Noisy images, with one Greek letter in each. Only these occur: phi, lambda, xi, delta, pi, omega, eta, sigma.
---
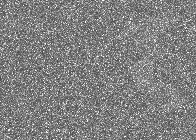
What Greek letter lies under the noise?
xi
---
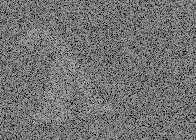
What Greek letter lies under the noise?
lambda
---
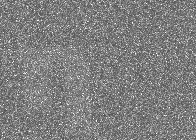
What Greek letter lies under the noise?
eta
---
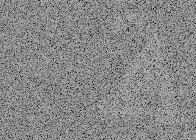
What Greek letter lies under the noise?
lambda
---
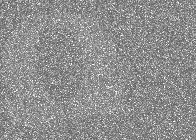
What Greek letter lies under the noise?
omega
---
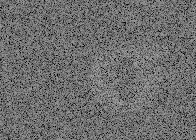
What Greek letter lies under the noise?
sigma
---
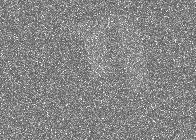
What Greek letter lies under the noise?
eta
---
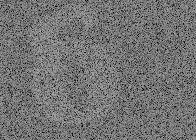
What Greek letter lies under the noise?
delta
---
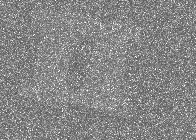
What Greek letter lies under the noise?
pi
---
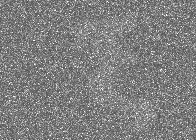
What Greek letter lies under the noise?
xi
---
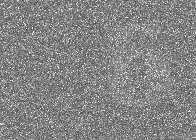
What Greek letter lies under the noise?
delta
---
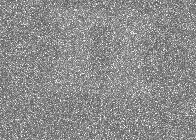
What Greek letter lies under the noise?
pi
